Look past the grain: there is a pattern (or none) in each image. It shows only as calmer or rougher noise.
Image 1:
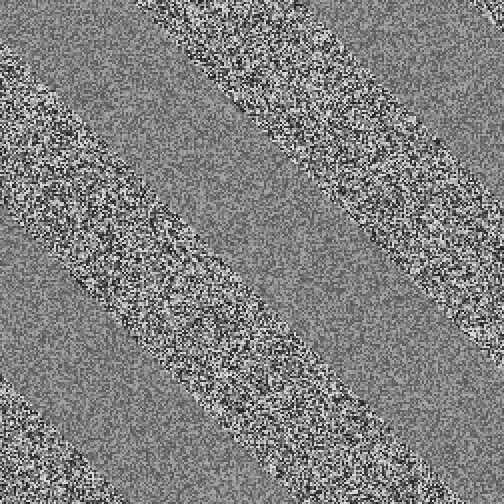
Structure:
diagonal stripes
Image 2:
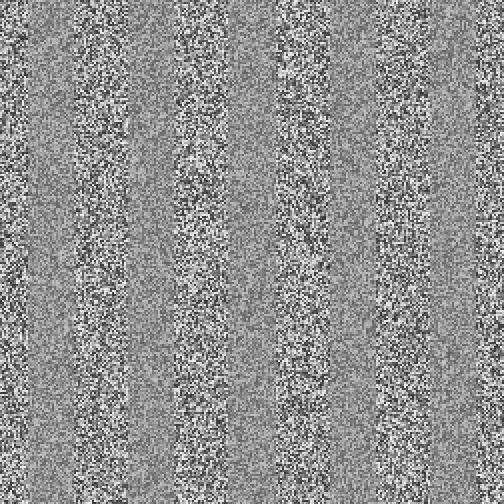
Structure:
vertical stripes
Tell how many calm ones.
5
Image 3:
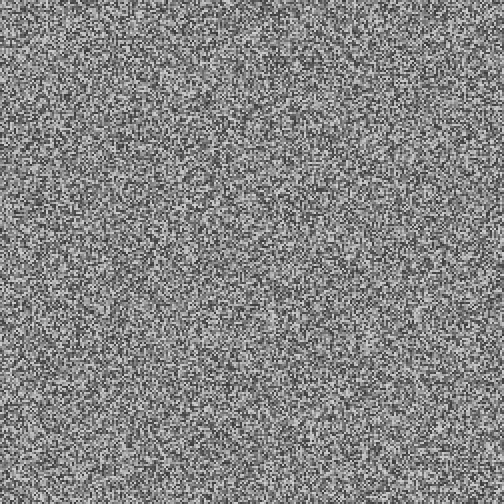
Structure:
only noise
